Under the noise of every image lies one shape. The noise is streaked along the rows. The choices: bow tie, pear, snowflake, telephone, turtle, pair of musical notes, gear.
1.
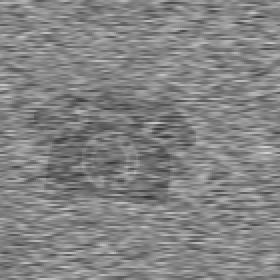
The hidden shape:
telephone
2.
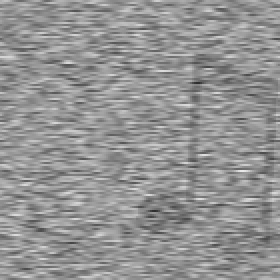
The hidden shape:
pair of musical notes
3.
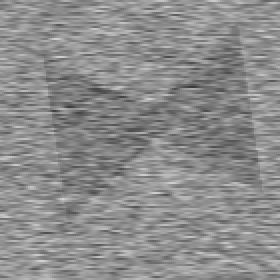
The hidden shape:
bow tie
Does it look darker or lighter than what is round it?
darker
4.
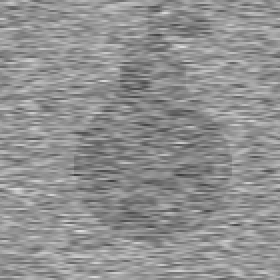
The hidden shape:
pear
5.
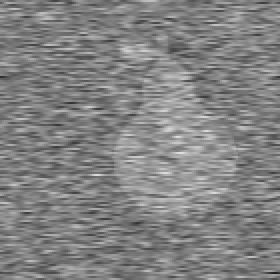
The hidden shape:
pear
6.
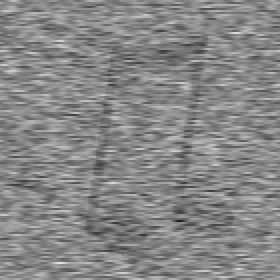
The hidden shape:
pair of musical notes
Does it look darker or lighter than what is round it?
darker
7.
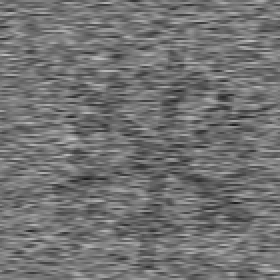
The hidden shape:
snowflake
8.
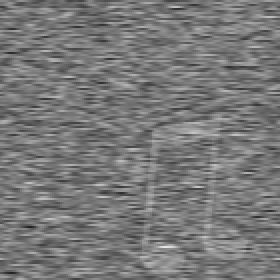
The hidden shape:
pair of musical notes
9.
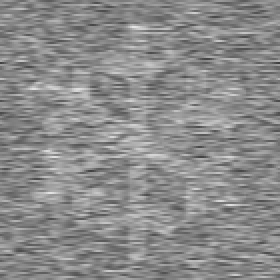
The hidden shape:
snowflake
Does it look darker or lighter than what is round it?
lighter
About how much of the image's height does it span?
nearly all
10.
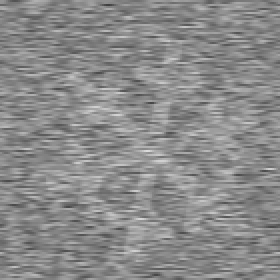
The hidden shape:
snowflake
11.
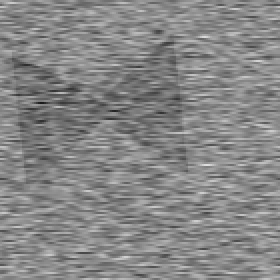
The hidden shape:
bow tie
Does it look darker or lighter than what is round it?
darker
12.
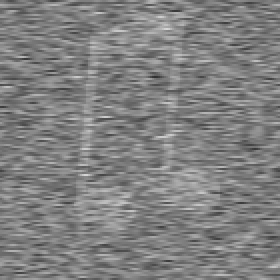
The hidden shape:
pair of musical notes
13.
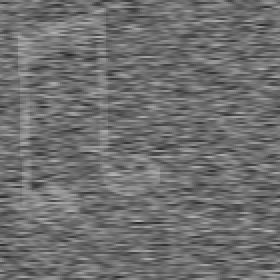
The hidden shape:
pair of musical notes
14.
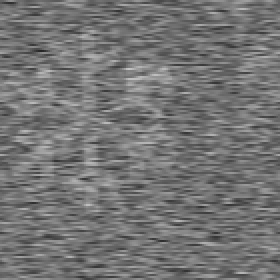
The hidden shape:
snowflake
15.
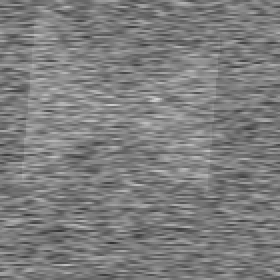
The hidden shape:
bow tie
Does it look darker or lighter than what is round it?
lighter
